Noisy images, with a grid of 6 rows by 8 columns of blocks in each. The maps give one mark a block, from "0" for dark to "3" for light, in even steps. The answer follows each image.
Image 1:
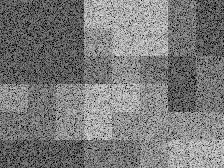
00033310
00023310
00012101
21233201
11232222
00011233
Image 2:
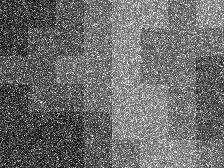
00123323
01123222
11223221
01123321
00013321
00012332
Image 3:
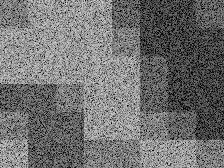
23331001
33332000
33333100
11233100
21133210
31122332
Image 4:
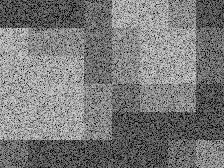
00013320
32212331
33312331
33321220
33320000
10000012
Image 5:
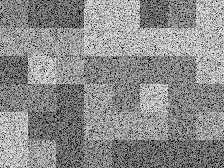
10033013
22233333
03211113
11021311
30022212
32010000
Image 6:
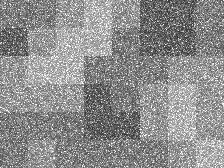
11232001
02331001
23311122
22201232
11100232
12111123
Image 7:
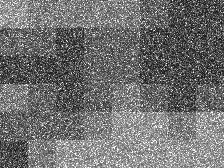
32222100
11011000
00011000
21012101
11123323
02333333
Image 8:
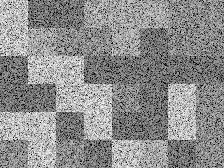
30022211
32112011
03300000
00331031
33030031
13103201
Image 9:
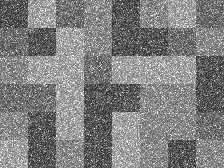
03120231
10320012
23313330
11300220
20303221
30203202
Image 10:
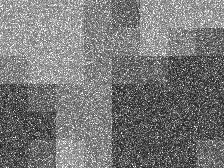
33321333
33322321
23321100
01220000
00220000
01320001
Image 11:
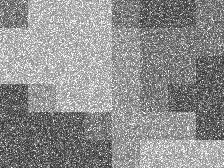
13331001
33332111
33332110
02332100
00012220
00002333
